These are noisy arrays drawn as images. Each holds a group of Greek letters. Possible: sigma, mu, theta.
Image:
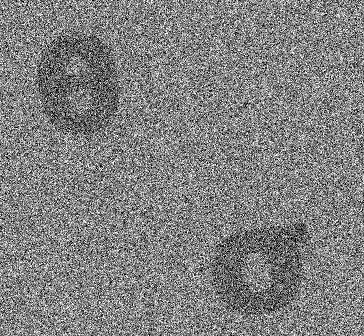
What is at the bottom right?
sigma
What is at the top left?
theta
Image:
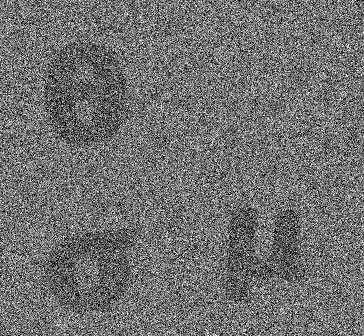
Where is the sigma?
bottom left
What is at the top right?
nothing
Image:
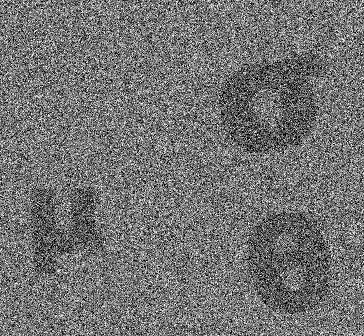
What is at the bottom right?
theta
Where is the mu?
bottom left
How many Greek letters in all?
3
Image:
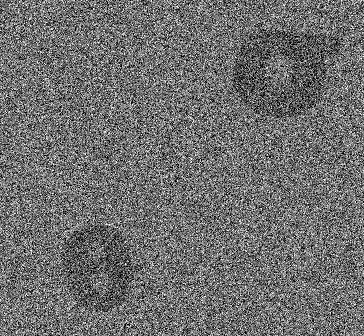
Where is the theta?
bottom left
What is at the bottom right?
nothing
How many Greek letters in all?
2
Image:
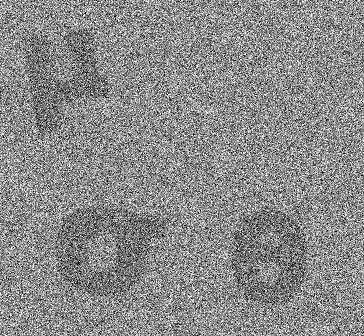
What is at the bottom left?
sigma
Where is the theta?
bottom right
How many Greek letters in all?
3
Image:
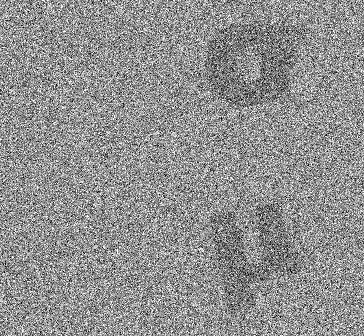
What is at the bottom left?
nothing
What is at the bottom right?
mu
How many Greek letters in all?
2
